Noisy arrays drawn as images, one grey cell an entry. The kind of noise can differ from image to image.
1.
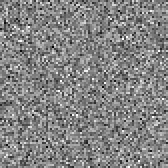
independent entries
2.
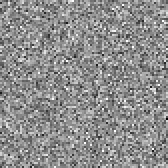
independent entries
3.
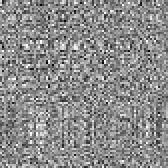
low rank plus noise
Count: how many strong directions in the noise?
three or four
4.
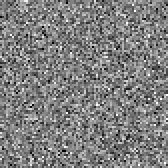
independent entries
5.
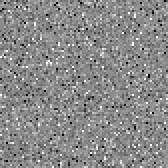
heavy tails
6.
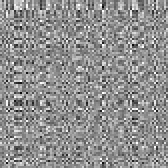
low rank plus noise
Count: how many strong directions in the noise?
one
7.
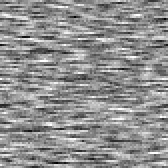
streaked along the rows
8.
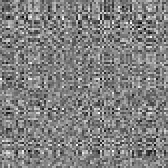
low rank plus noise
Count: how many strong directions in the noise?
one
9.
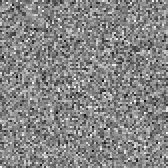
independent entries
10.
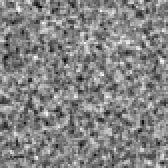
blotchy
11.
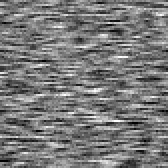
streaked along the rows
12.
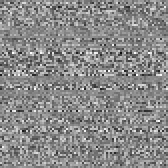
rows of uneven size
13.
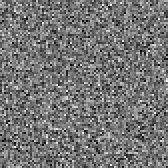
independent entries
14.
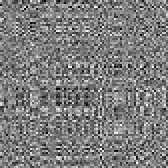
low rank plus noise
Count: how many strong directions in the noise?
two
